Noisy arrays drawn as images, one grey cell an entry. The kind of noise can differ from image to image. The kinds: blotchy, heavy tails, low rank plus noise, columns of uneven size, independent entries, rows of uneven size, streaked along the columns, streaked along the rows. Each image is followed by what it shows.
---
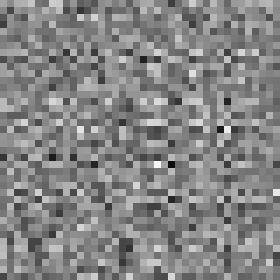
low rank plus noise
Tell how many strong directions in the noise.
one
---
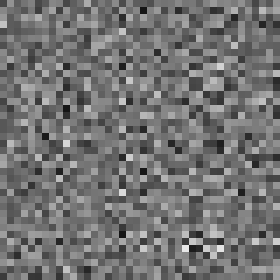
low rank plus noise
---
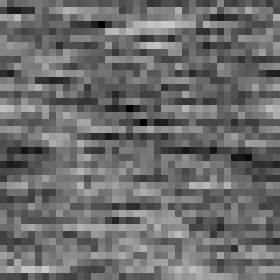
streaked along the rows
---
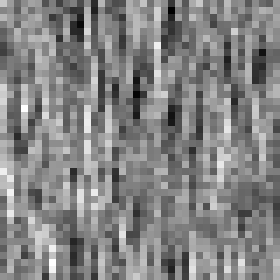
streaked along the columns
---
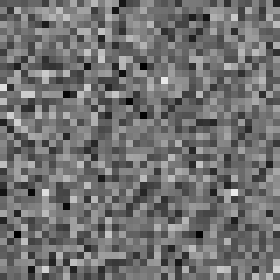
independent entries
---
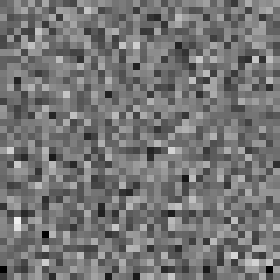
independent entries
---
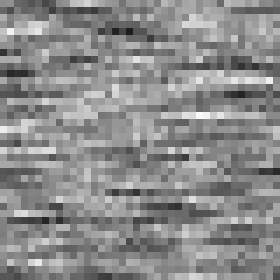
streaked along the rows
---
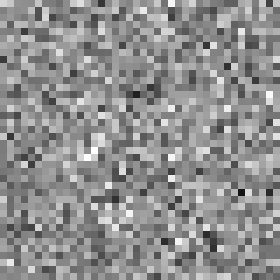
independent entries
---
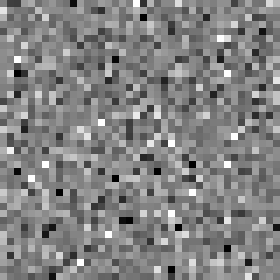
heavy tails
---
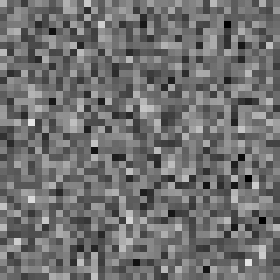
independent entries
